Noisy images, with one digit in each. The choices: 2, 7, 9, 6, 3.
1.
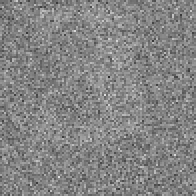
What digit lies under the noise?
3
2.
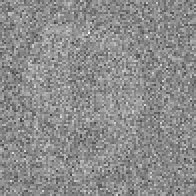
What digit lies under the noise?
9
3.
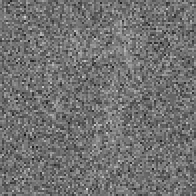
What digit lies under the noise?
7
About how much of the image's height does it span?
nearly all
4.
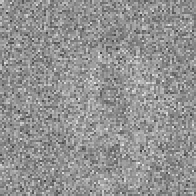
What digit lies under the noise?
9
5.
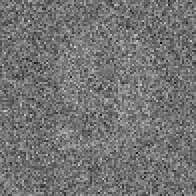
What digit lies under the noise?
9
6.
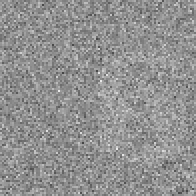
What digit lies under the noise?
6
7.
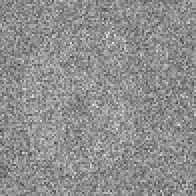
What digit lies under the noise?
6
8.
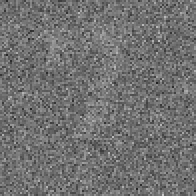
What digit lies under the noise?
7
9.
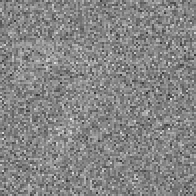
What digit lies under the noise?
7
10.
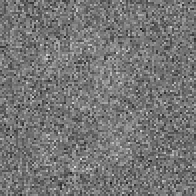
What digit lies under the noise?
3
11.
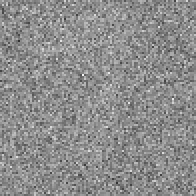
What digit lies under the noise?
7
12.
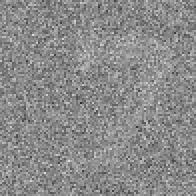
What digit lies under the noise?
7
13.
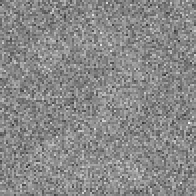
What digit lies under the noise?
2
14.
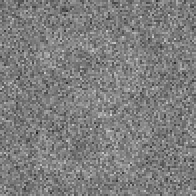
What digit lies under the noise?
3
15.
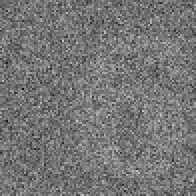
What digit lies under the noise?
6
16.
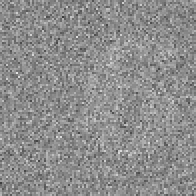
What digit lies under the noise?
6
